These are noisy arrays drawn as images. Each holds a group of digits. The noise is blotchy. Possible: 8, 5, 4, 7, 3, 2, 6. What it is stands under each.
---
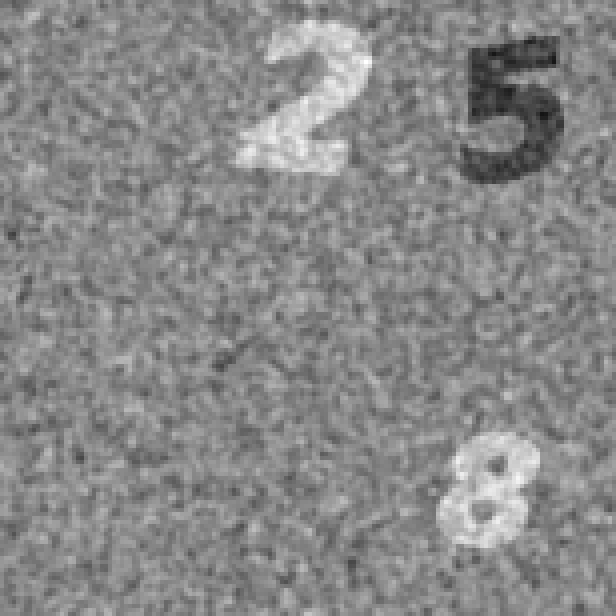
top middle: light 2; top right: dark 5; bottom right: light 8
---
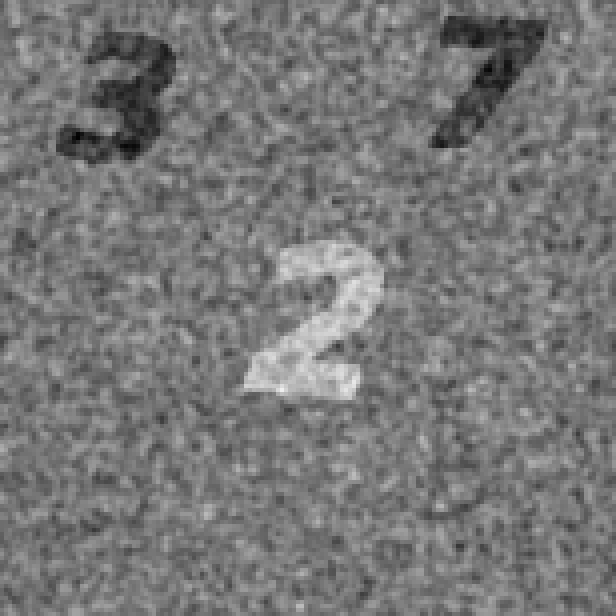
top left: dark 3; top right: dark 7; centre: light 2
